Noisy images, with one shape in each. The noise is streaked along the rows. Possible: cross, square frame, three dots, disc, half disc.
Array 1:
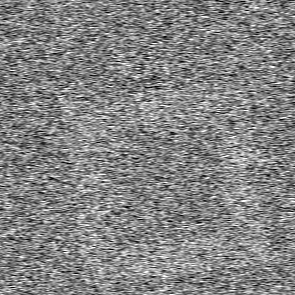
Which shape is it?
square frame
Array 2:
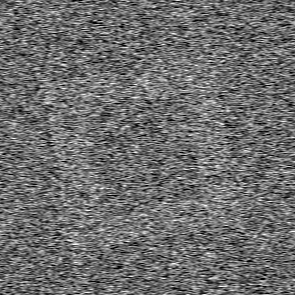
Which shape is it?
square frame
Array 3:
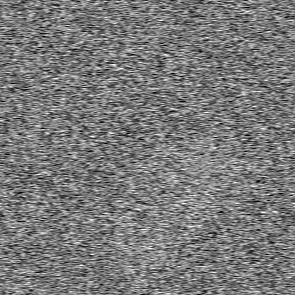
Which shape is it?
half disc
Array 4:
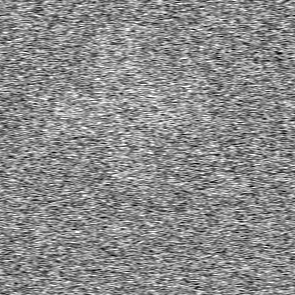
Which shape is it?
cross
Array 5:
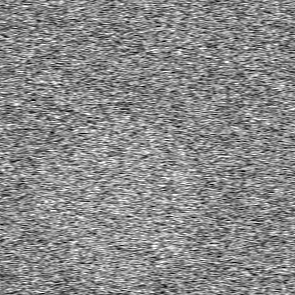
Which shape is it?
disc
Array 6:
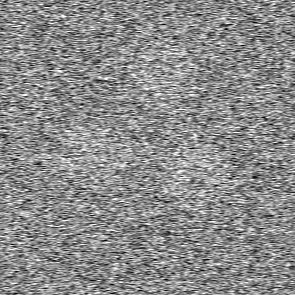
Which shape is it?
three dots
